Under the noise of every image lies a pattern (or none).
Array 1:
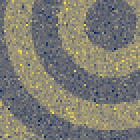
rings round one point
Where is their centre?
top right
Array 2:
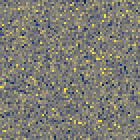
only noise
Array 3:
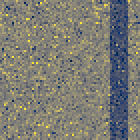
one vertical stripe
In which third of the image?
right
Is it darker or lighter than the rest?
darker
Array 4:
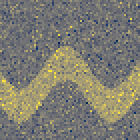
a wavy band
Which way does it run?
left to right
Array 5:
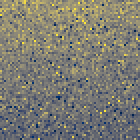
a smooth slope
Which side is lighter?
top
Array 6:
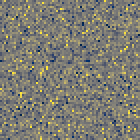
only noise
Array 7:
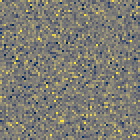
only noise
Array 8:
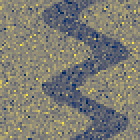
a wavy band
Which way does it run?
top to bottom
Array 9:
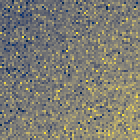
a smooth slope
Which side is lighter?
bottom right
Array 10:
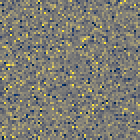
only noise
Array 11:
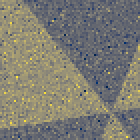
spokes from one point
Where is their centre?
bottom right
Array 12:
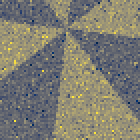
spokes from one point
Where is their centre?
top middle
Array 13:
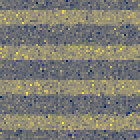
horizontal stripes
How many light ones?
4
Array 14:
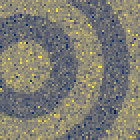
rings round one point
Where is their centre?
middle left
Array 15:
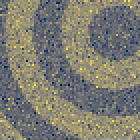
rings round one point
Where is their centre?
top right
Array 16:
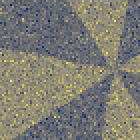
spokes from one point
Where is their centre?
middle right
